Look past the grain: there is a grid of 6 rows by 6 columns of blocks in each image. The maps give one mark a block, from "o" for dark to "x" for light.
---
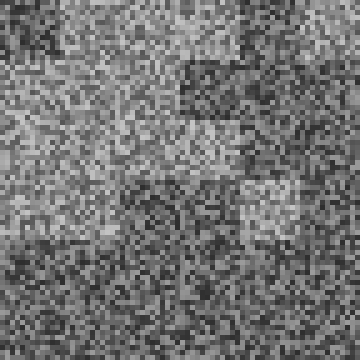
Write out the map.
oxxxox
xxxooo
xxxxoo
xxooxo
oooooo
oooooo
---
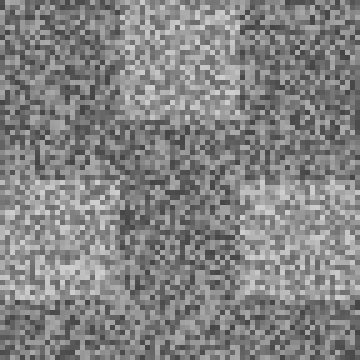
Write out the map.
ooxxoo
ooxxoo
oooooo
xxooxx
xxooxx
oooooo
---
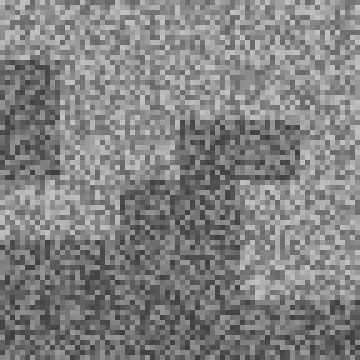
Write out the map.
xxxxxx
oxxxxx
oxxoox
xxooxx
ooooxx
oooooo
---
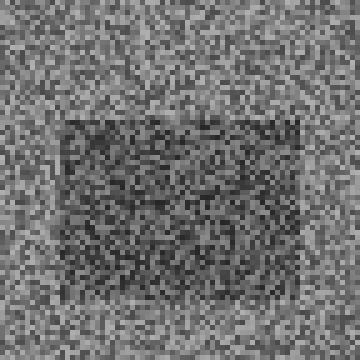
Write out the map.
xxxxxx
xxxxxx
xoooox
xoooox
xoooox
xxxxxx
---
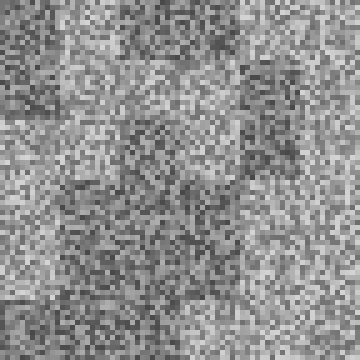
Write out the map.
oxooxx
oxxxox
xxoxox
xoooxx
xoooxx
oooxxx
